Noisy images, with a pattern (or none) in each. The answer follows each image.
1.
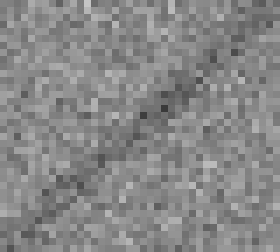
a diagonal band
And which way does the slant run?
bottom left to top right
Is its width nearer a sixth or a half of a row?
a sixth
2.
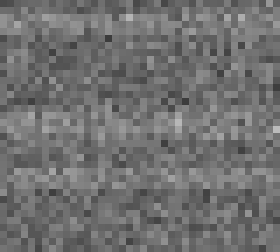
bands of rows
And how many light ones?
3
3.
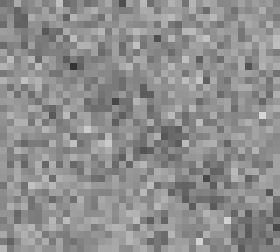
blocks along the diagonal
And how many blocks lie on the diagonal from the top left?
7
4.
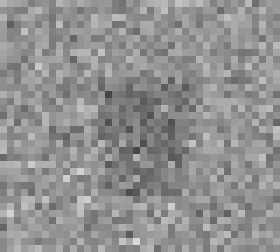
one block
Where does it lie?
centre
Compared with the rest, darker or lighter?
darker
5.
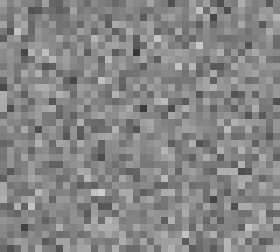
only noise
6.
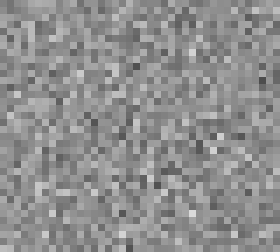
only noise
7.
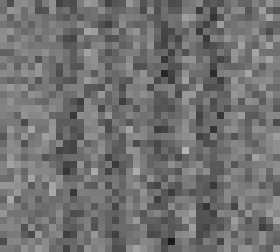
bands of columns
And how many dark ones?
4
